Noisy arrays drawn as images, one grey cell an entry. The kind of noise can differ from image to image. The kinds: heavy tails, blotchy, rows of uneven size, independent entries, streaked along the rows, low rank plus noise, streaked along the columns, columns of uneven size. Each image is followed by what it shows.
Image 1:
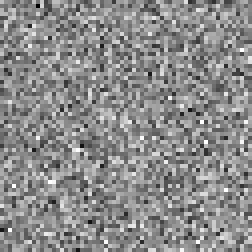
independent entries
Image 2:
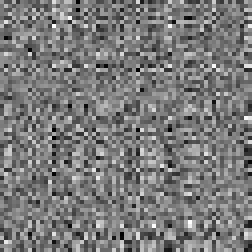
low rank plus noise
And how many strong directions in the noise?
one
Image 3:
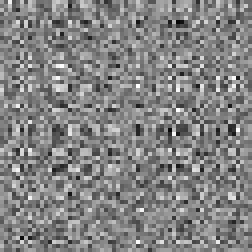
low rank plus noise
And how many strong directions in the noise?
one
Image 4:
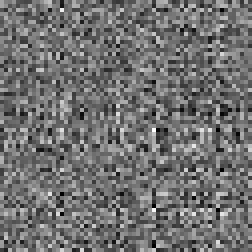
low rank plus noise
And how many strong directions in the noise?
three or four
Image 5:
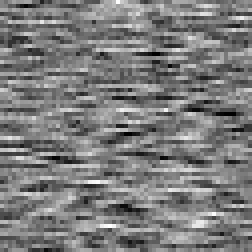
streaked along the rows
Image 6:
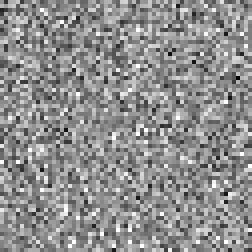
independent entries
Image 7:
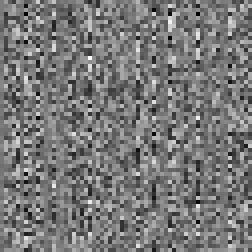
columns of uneven size
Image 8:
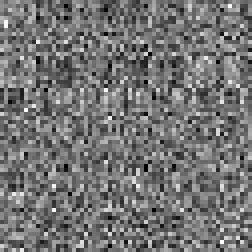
low rank plus noise
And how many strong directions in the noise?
two
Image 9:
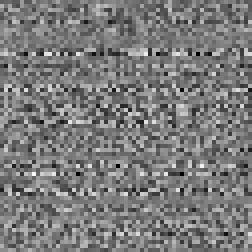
rows of uneven size
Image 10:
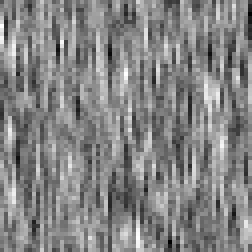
streaked along the columns
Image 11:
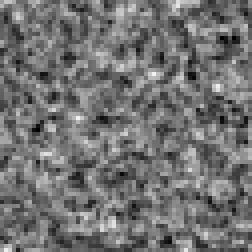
blotchy
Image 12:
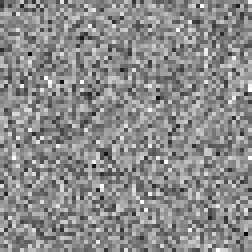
independent entries
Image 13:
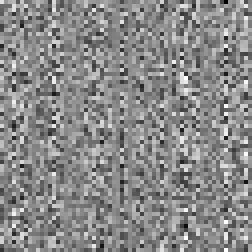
columns of uneven size
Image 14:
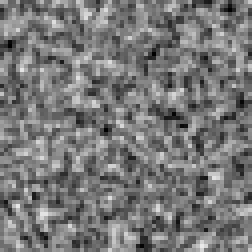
blotchy
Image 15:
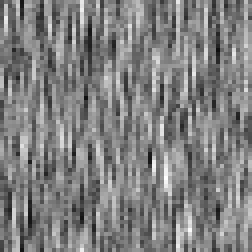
streaked along the columns
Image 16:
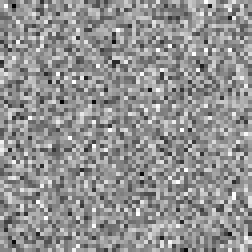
independent entries
